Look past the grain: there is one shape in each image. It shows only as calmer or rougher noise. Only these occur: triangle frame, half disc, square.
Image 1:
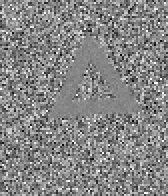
triangle frame
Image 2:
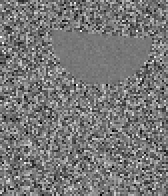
half disc
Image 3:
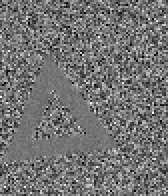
triangle frame
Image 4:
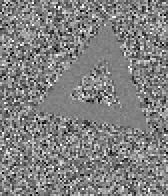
triangle frame
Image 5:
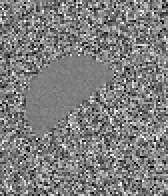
half disc
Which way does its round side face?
up and left
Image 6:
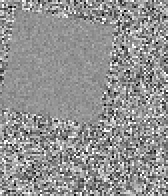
square
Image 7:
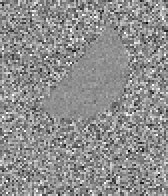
half disc
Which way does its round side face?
down and right
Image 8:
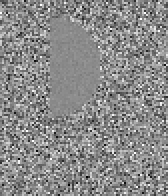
half disc
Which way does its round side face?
right
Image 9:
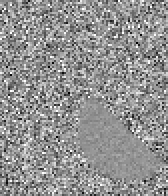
half disc
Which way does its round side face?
down and left
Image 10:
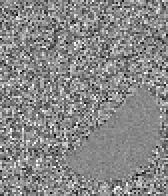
half disc
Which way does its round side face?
down and right
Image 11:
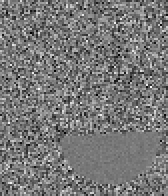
half disc
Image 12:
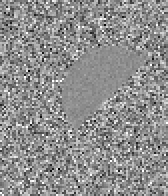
half disc
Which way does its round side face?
up and left
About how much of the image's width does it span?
half
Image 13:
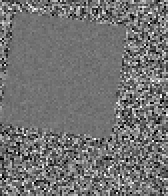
square
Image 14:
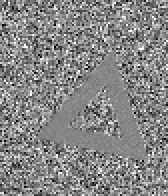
triangle frame
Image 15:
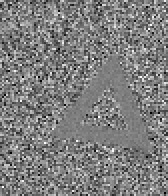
triangle frame
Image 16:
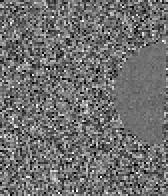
half disc
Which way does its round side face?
left
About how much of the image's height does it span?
half
